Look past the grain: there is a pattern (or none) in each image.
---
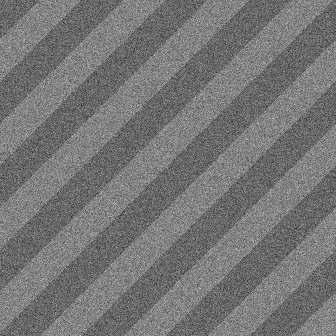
diagonal stripes
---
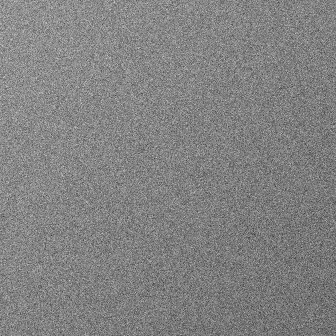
a smooth slope
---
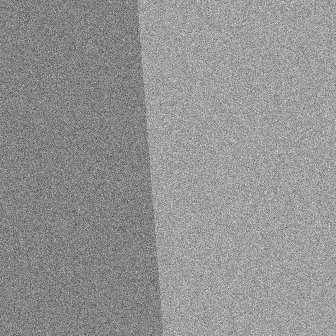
a sharp edge
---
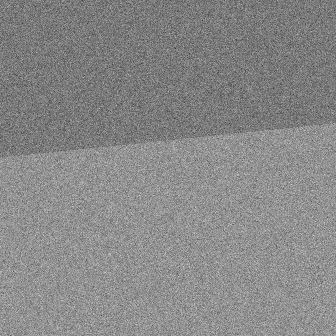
a sharp edge
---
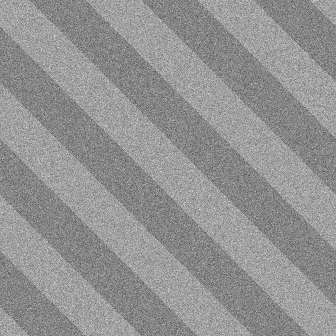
diagonal stripes
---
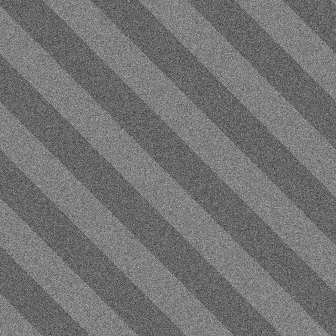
diagonal stripes
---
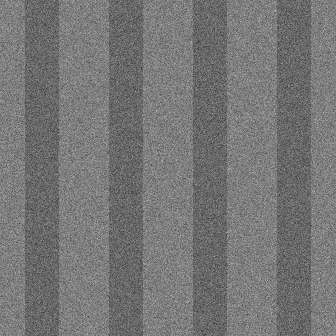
vertical stripes
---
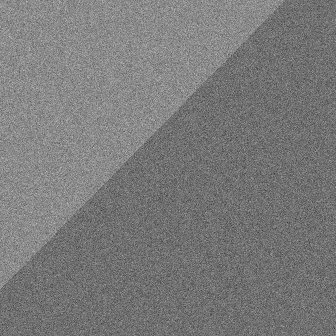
a sharp edge
